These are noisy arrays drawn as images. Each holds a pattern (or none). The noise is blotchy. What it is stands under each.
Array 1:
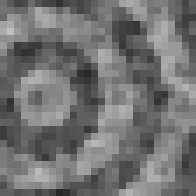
rings round one point
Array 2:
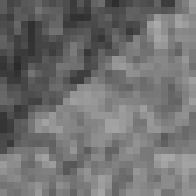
a sharp edge
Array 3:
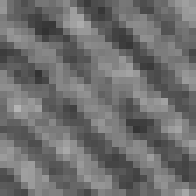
diagonal stripes
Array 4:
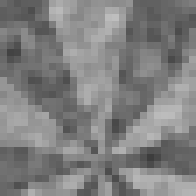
spokes from one point
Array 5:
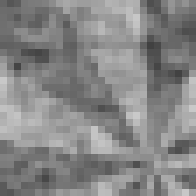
spokes from one point
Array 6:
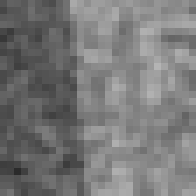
a sharp edge
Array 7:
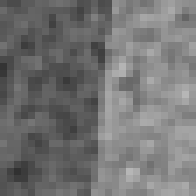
a sharp edge
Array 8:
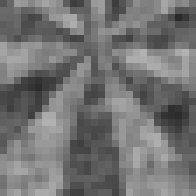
spokes from one point
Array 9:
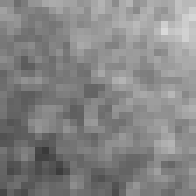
a smooth slope
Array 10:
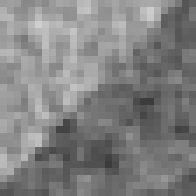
a sharp edge
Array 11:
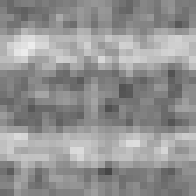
horizontal stripes
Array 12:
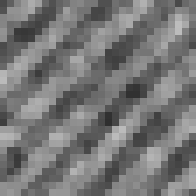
diagonal stripes
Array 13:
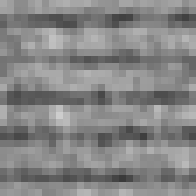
horizontal stripes
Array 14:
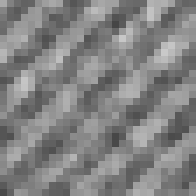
diagonal stripes
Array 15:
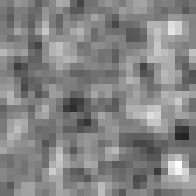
only noise
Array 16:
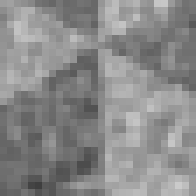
spokes from one point
